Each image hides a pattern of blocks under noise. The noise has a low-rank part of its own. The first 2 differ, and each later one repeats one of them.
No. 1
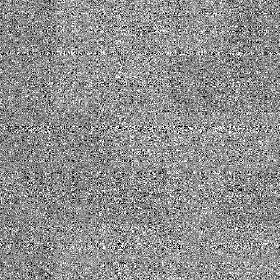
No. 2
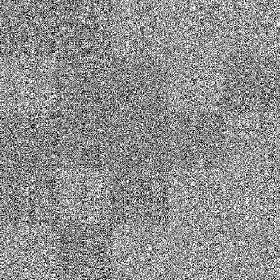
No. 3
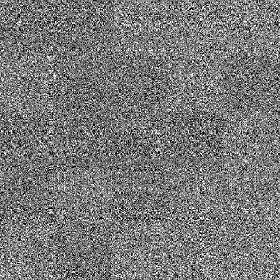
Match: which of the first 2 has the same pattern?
2
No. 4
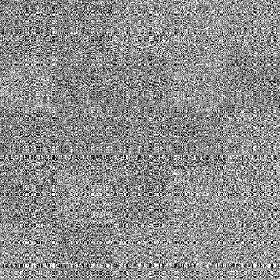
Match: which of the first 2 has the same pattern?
2
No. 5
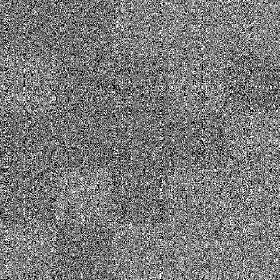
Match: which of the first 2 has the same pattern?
2
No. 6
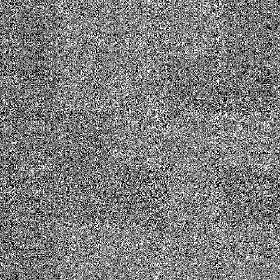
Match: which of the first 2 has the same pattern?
1
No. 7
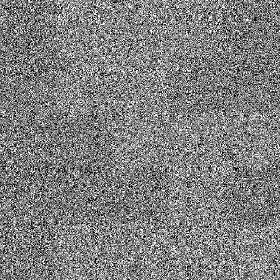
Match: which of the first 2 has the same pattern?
1
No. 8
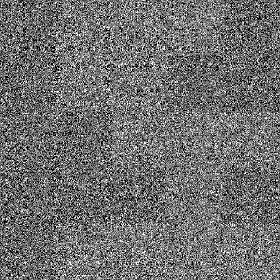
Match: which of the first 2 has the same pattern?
1
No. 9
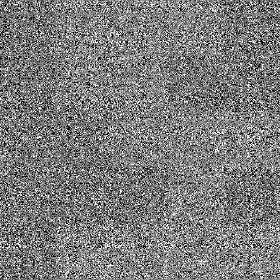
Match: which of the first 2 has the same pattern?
1
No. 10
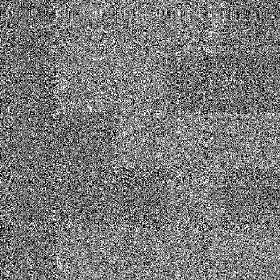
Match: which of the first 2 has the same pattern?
1
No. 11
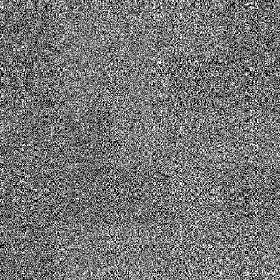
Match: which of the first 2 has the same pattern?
1
